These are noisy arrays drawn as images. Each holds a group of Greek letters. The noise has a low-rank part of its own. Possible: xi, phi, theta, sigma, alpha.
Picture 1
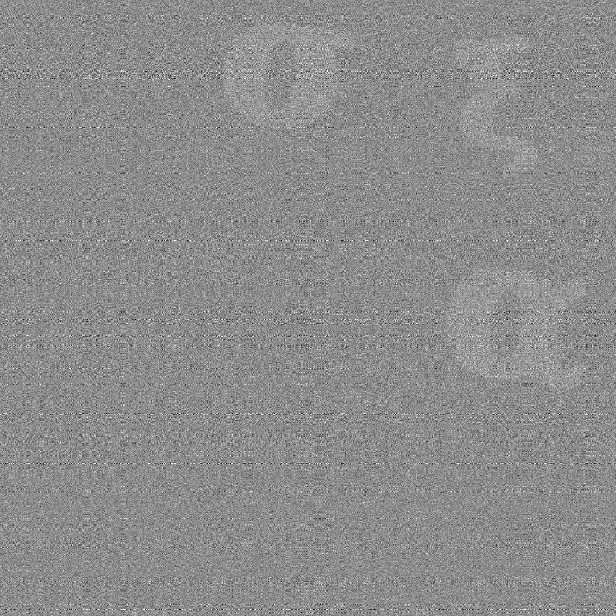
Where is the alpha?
middle right
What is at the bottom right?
nothing
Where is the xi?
top right
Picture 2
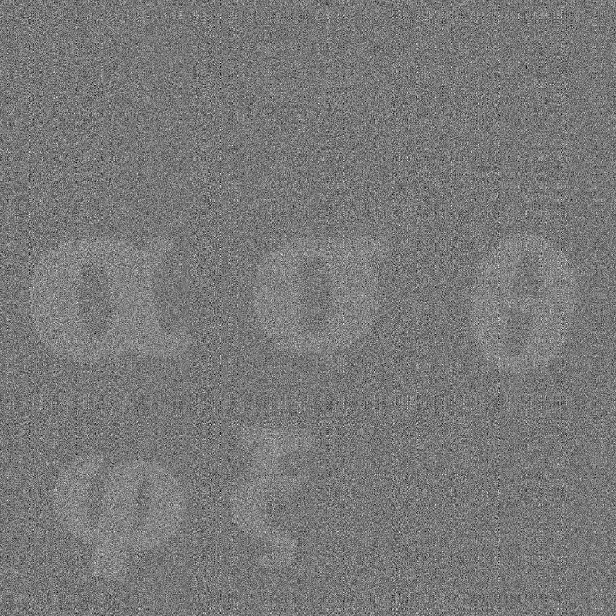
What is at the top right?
nothing
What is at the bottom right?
nothing
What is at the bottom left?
phi
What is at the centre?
sigma
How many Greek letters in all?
5
